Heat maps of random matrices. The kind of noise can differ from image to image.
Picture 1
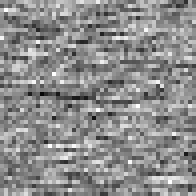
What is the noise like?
streaked along the rows
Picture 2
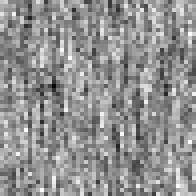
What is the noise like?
streaked along the columns
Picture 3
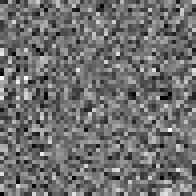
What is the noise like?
low rank plus noise
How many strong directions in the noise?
two
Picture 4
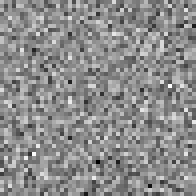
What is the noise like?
independent entries
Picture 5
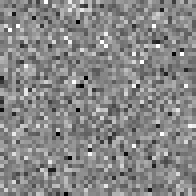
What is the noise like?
heavy tails
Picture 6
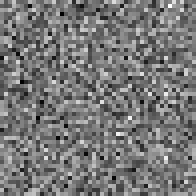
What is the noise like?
independent entries
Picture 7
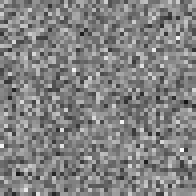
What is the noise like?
independent entries
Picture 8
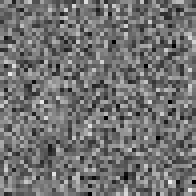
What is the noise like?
independent entries
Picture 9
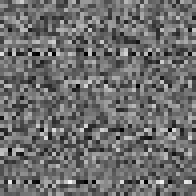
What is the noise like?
rows of uneven size
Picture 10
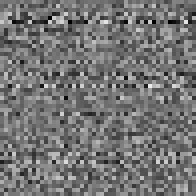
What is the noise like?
rows of uneven size
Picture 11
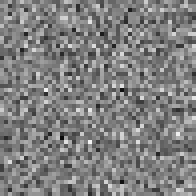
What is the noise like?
low rank plus noise
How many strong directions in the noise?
two
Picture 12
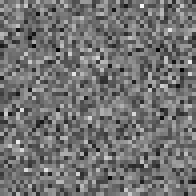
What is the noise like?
independent entries
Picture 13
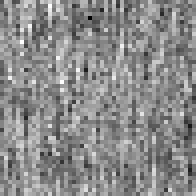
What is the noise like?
streaked along the columns
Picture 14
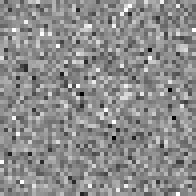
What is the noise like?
heavy tails
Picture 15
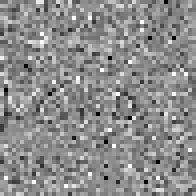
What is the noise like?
heavy tails
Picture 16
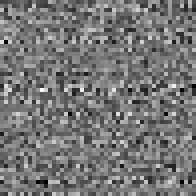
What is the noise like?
rows of uneven size
